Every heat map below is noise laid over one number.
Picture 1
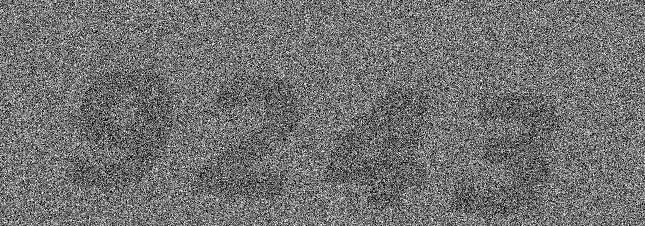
9243
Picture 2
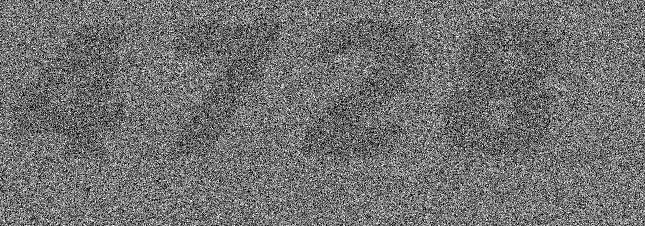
4728
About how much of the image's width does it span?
nearly all
